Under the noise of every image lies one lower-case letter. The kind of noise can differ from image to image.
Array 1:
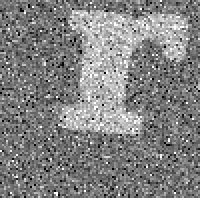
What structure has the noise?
heavy tails
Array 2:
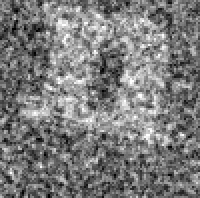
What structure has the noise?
blotchy
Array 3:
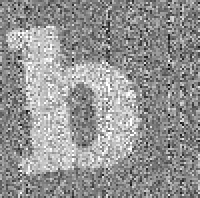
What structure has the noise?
columns of uneven size
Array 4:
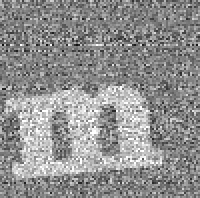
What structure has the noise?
rows of uneven size
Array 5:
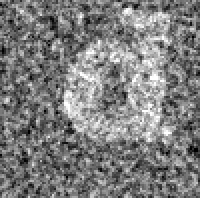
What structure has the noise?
blotchy
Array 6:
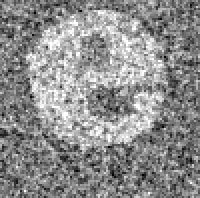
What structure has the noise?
blotchy
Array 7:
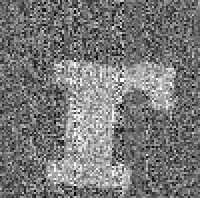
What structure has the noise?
columns of uneven size
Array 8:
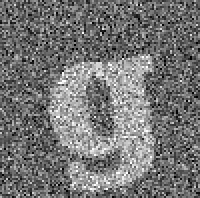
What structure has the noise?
independent entries
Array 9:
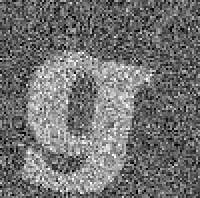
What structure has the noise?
low rank plus noise
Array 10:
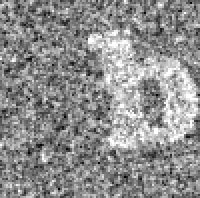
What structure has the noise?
blotchy
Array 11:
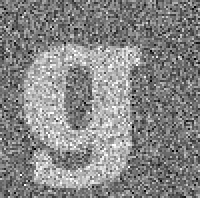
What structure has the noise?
independent entries
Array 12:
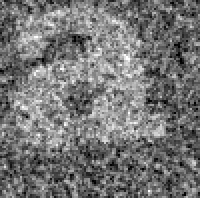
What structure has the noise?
blotchy
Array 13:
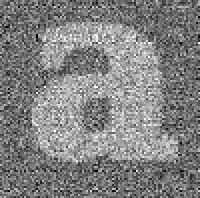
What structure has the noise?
low rank plus noise
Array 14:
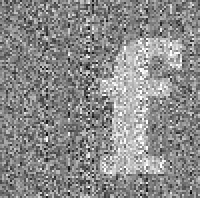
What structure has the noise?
columns of uneven size
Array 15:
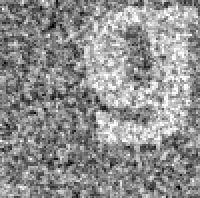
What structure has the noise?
blotchy
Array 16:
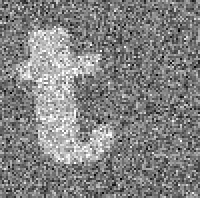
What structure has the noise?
independent entries
